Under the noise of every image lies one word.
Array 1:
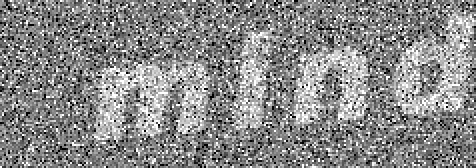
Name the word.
mind
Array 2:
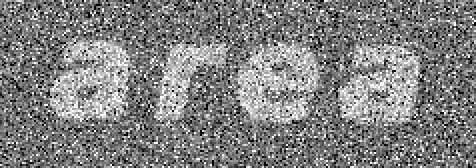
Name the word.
area
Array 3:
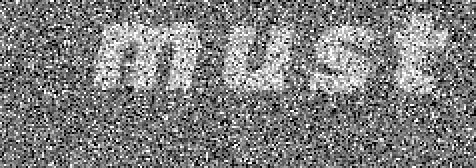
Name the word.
must
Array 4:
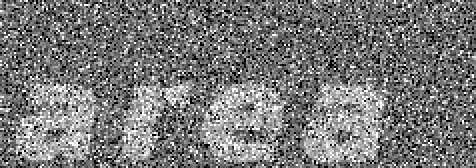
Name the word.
area
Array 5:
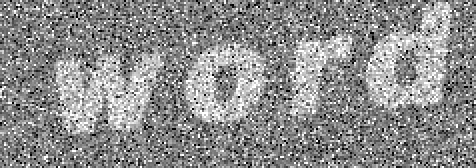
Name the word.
word
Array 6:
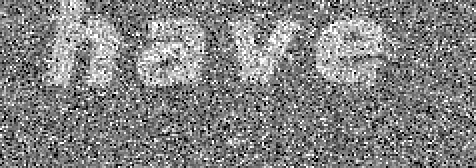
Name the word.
have
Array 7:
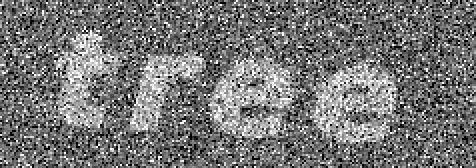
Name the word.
tree
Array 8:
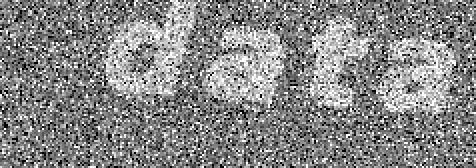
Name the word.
data
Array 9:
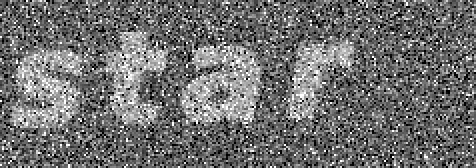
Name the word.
star
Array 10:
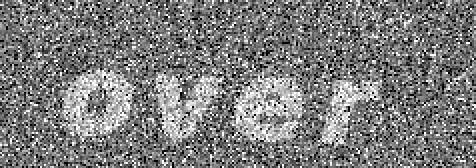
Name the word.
over
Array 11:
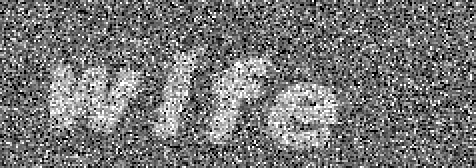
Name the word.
wife
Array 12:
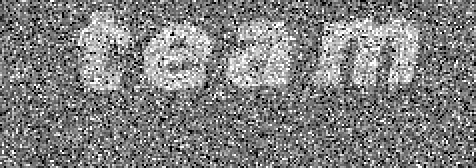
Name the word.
team
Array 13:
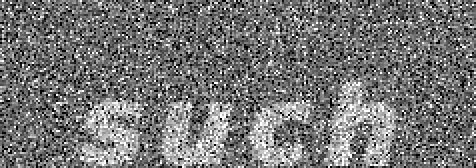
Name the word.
such
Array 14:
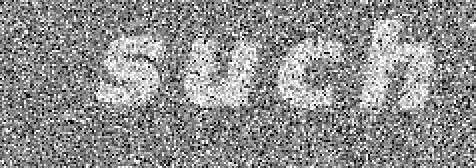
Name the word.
such
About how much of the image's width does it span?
two thirds
